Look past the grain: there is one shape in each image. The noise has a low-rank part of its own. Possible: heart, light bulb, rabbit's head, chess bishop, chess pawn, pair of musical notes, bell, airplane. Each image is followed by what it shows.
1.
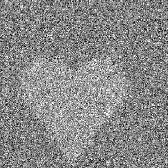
light heart
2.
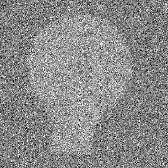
light light bulb
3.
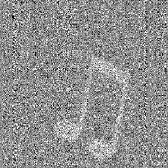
light pair of musical notes
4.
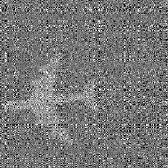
light airplane
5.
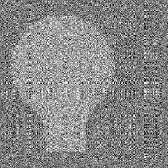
light light bulb
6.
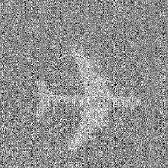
light airplane
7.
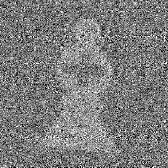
light chess bishop
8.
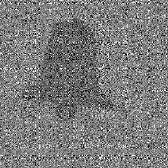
dark bell
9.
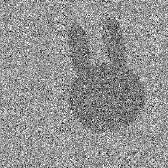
dark rabbit's head
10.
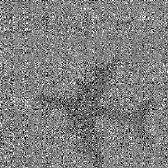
dark airplane
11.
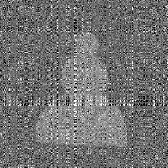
light chess pawn
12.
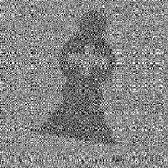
dark chess bishop
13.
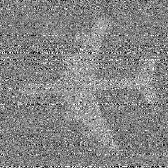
light airplane
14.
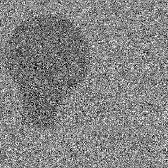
dark light bulb
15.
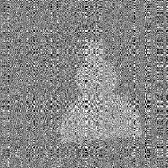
light chess pawn
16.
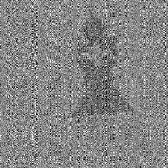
dark chess bishop
